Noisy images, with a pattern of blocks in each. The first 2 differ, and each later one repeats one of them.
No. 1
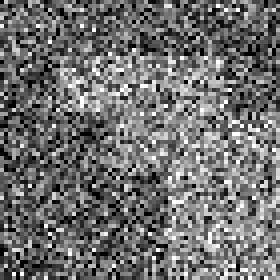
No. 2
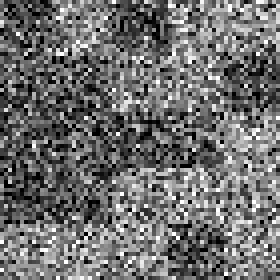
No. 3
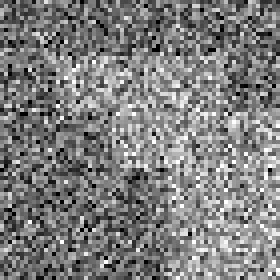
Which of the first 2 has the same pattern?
1
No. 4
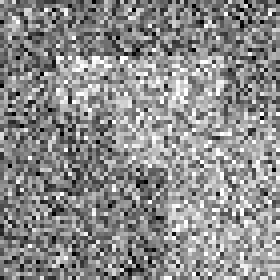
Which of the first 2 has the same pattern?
1
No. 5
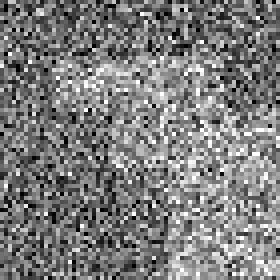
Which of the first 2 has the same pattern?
1
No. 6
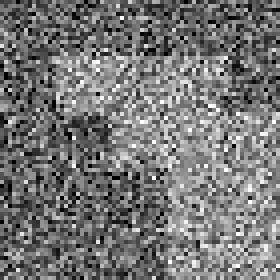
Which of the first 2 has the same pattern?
1
